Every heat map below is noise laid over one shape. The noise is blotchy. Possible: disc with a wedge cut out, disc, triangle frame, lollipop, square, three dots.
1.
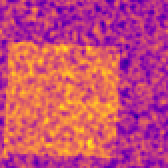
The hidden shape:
square
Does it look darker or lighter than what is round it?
lighter
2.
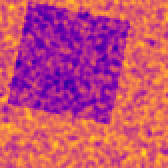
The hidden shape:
square
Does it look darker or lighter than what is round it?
darker
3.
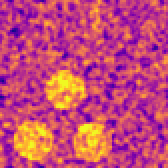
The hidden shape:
three dots
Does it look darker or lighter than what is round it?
lighter
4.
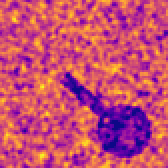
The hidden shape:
lollipop
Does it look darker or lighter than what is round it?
darker
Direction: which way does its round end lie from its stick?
down and right
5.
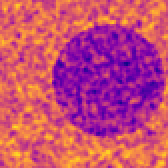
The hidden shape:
disc
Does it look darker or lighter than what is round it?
darker
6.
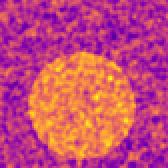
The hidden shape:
disc
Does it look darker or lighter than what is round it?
lighter
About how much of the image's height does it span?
two thirds
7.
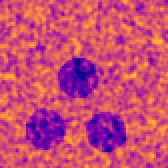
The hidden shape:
three dots
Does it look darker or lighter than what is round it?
darker
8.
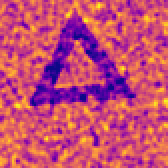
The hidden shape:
triangle frame
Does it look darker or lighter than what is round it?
darker
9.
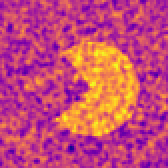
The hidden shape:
disc with a wedge cut out
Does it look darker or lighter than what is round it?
lighter
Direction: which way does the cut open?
left
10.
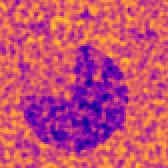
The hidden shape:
disc with a wedge cut out
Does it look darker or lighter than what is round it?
darker
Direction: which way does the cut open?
up and left
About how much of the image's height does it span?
two thirds
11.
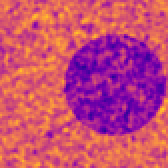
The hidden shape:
disc
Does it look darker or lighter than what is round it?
darker
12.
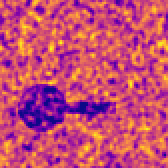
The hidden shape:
lollipop
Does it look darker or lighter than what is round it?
darker
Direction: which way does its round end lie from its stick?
left
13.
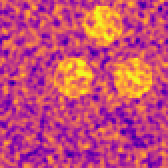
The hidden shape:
three dots
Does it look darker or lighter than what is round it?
lighter
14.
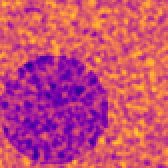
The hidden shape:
disc
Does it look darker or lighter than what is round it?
darker
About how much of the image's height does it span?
two thirds
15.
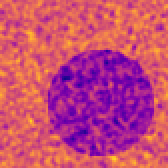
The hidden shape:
disc
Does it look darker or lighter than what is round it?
darker
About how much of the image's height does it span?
two thirds
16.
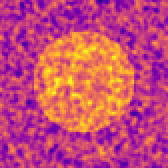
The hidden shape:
disc
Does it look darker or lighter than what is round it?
lighter
